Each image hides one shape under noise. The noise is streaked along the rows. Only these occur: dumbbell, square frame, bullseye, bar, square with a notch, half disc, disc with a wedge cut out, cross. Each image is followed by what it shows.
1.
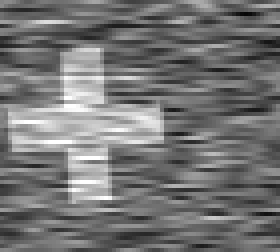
cross
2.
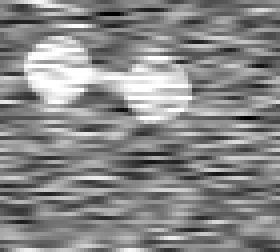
dumbbell
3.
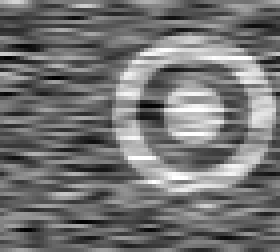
bullseye
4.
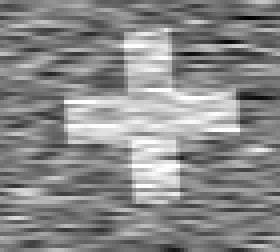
cross
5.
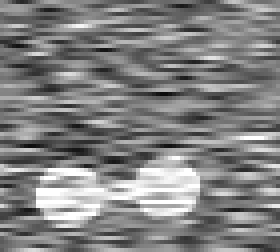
dumbbell
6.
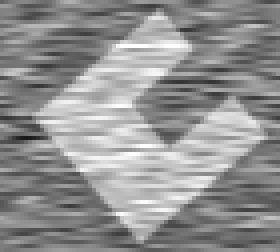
square with a notch
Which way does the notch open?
up and right
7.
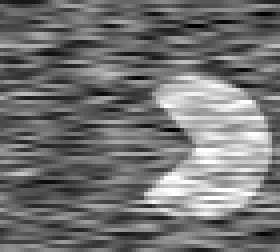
disc with a wedge cut out
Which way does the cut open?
left
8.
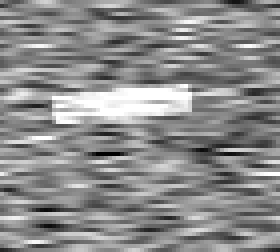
bar
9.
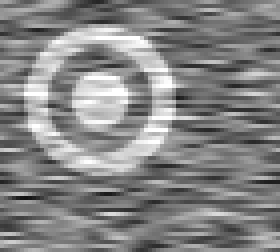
bullseye
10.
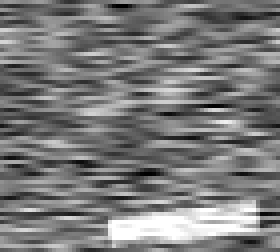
bar
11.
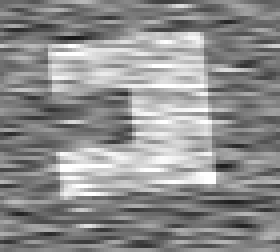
square with a notch
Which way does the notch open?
left
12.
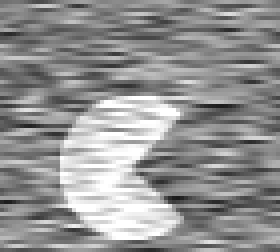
disc with a wedge cut out
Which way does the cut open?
right
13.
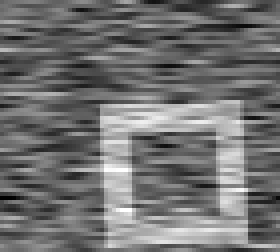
square frame
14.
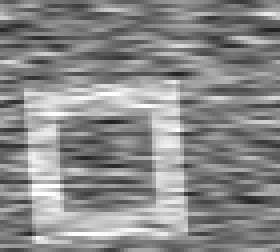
square frame
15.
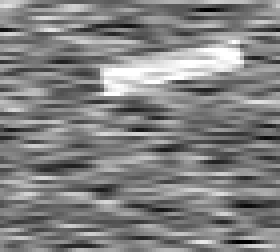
bar
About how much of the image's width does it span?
half
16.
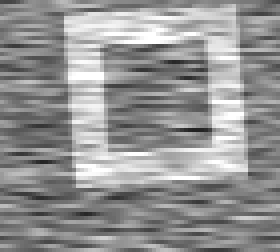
square frame
